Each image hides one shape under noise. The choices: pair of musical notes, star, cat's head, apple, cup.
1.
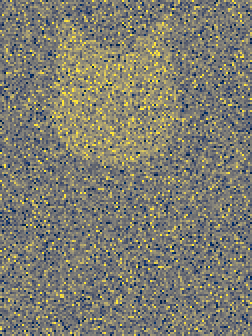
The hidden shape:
cat's head
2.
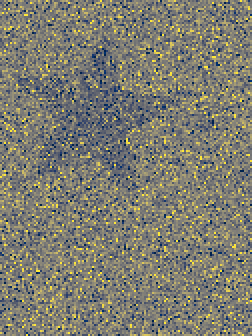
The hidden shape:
star
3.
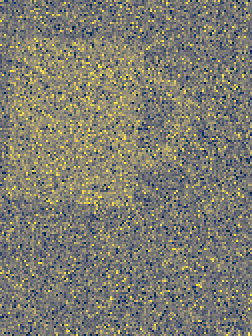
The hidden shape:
cup
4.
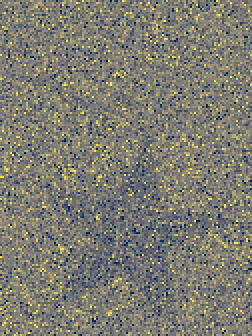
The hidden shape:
star
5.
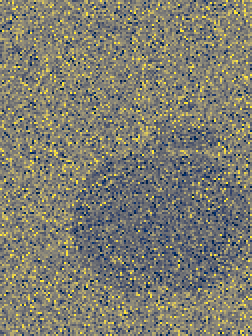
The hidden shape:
apple
